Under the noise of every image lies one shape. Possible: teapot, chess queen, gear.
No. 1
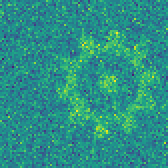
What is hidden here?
light gear
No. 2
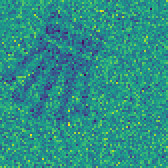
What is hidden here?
dark chess queen
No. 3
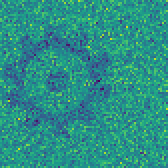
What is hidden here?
dark gear
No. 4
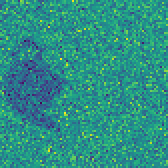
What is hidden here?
dark teapot
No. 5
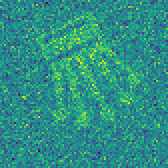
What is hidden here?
light chess queen
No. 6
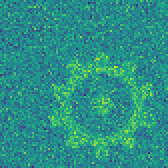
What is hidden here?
light gear
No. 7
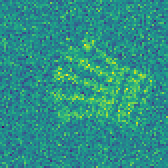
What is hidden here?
light chess queen
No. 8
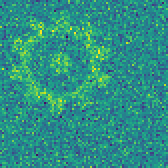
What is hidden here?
light gear
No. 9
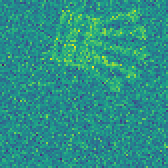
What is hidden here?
light chess queen
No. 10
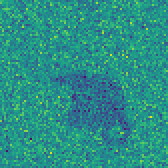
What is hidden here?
dark teapot
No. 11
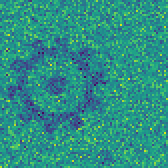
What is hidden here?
dark gear
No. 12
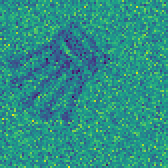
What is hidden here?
dark chess queen
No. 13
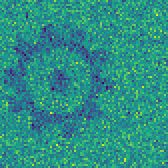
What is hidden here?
dark gear
